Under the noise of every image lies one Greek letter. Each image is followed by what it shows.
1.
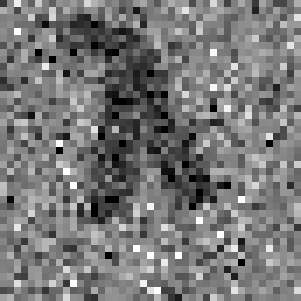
lambda
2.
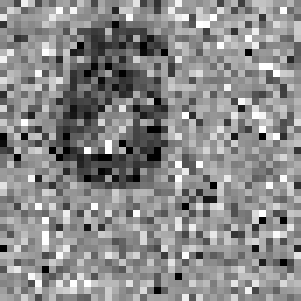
delta
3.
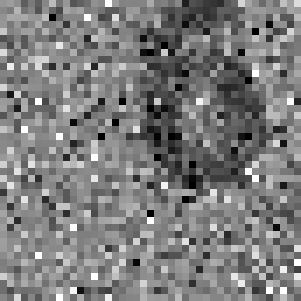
delta
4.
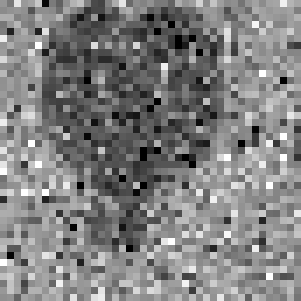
phi
